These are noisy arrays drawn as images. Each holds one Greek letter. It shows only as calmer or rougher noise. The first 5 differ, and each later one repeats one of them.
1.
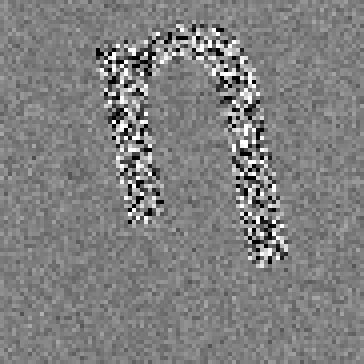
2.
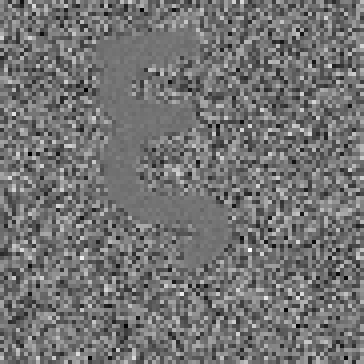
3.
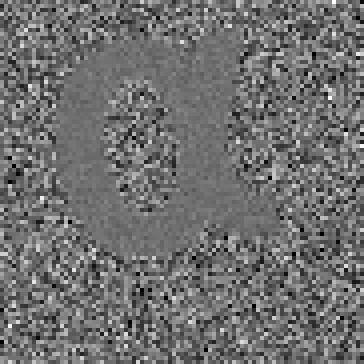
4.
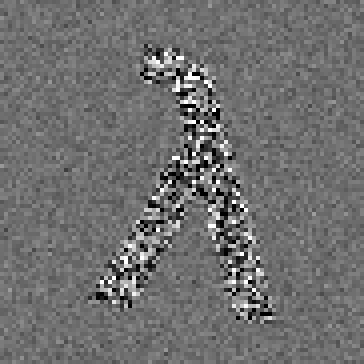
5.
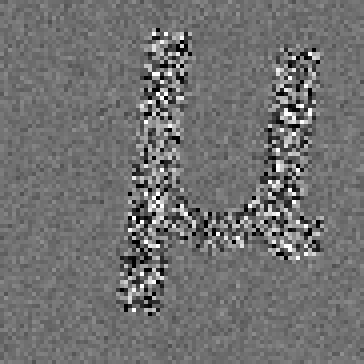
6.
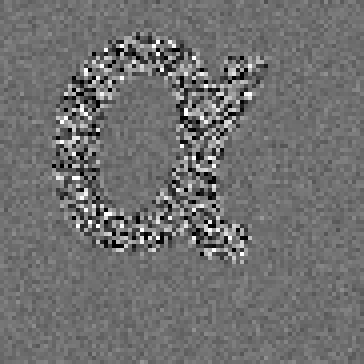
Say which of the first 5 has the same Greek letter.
3
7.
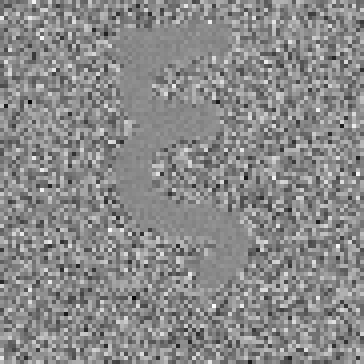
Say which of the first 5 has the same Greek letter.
2
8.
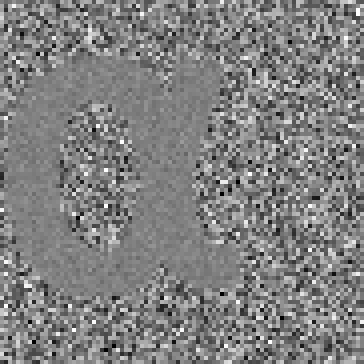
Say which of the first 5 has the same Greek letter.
3
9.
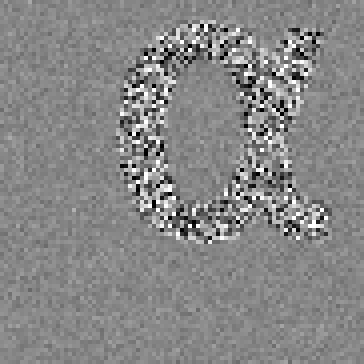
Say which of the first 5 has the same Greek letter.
3
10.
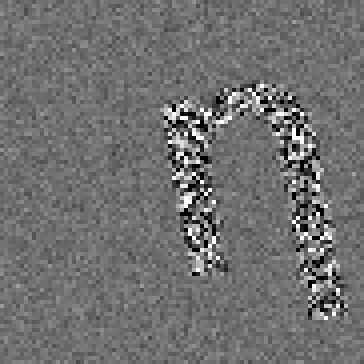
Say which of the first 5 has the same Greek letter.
1
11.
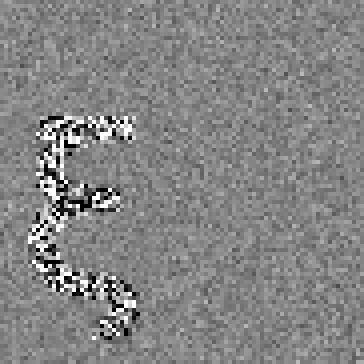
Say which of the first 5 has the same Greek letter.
2
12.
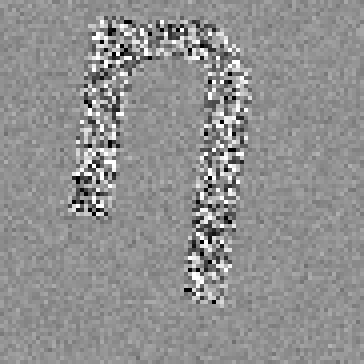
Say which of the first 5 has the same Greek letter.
1
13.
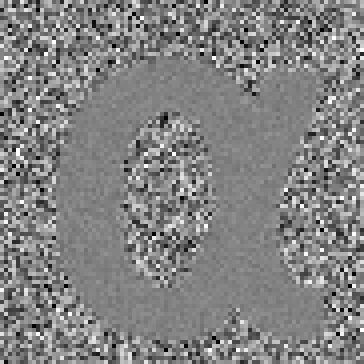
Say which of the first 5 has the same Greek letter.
3
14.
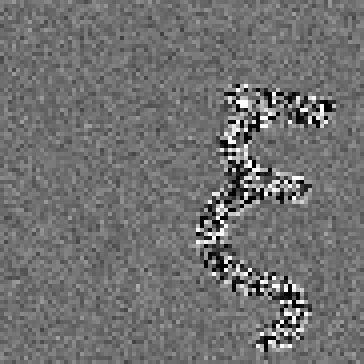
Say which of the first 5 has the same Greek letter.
2
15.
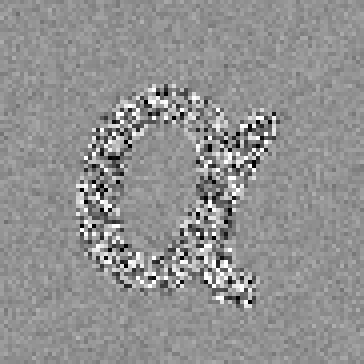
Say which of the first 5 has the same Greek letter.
3
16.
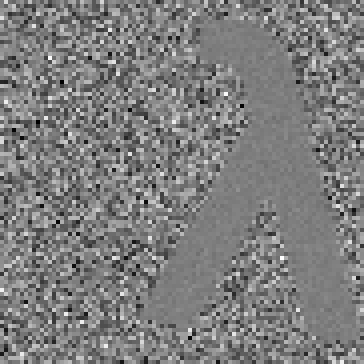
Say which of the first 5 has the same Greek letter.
4
